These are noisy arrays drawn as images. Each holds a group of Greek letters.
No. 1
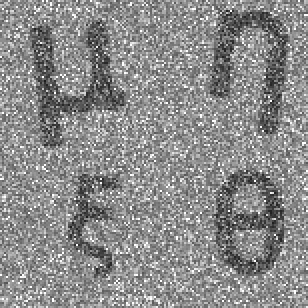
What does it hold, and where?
top left: mu; top right: eta; bottom left: xi; bottom right: theta
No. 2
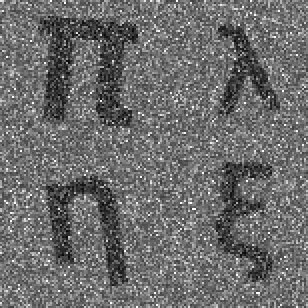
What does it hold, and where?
top left: pi; top right: lambda; bottom left: eta; bottom right: xi
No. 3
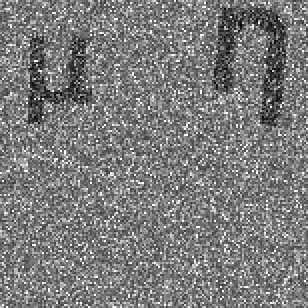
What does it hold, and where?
top left: mu; top right: eta
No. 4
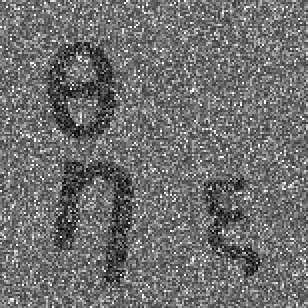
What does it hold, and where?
top left: theta; bottom left: eta; bottom right: xi
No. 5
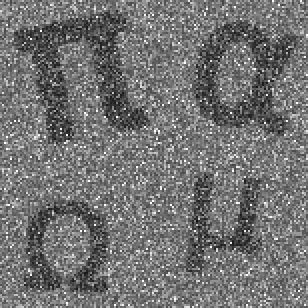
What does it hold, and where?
top left: pi; top right: alpha; bottom left: omega; bottom right: mu
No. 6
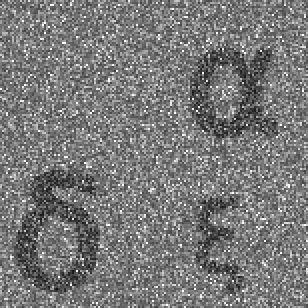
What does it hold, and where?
top right: alpha; bottom left: delta; bottom right: xi
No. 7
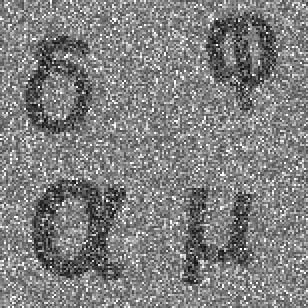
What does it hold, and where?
top left: delta; top right: phi; bottom left: alpha; bottom right: mu
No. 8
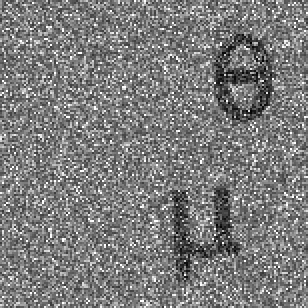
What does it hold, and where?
top right: theta; bottom right: mu
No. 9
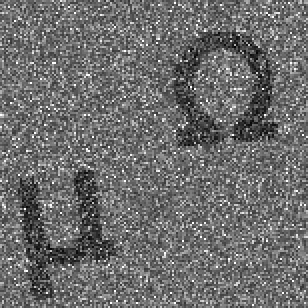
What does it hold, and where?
top right: omega; bottom left: mu
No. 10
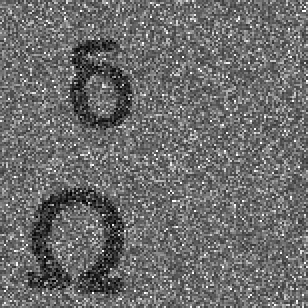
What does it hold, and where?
top left: delta; bottom left: omega
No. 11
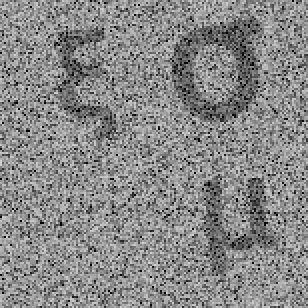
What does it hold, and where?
top left: xi; top right: sigma; bottom right: mu
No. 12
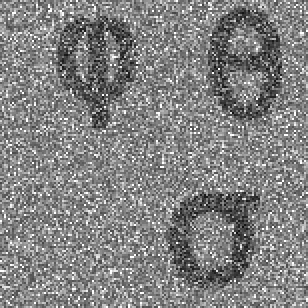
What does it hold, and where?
top left: phi; top right: theta; bottom right: sigma
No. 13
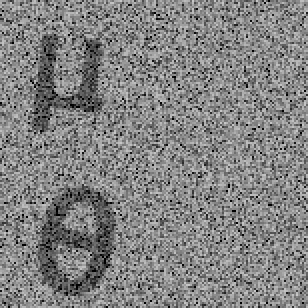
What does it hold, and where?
top left: mu; bottom left: theta
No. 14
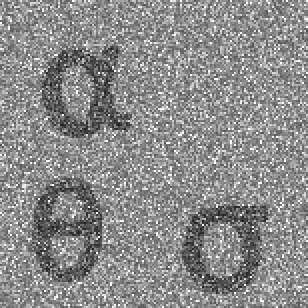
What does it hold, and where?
top left: alpha; bottom left: theta; bottom right: sigma
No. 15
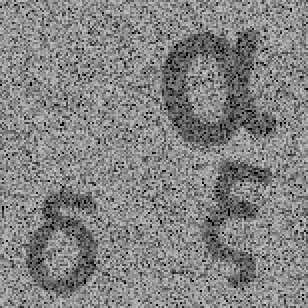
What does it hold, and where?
top right: alpha; bottom left: delta; bottom right: xi
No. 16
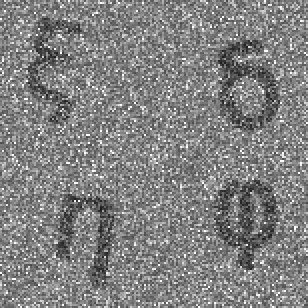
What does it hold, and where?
top left: xi; top right: delta; bottom left: eta; bottom right: phi
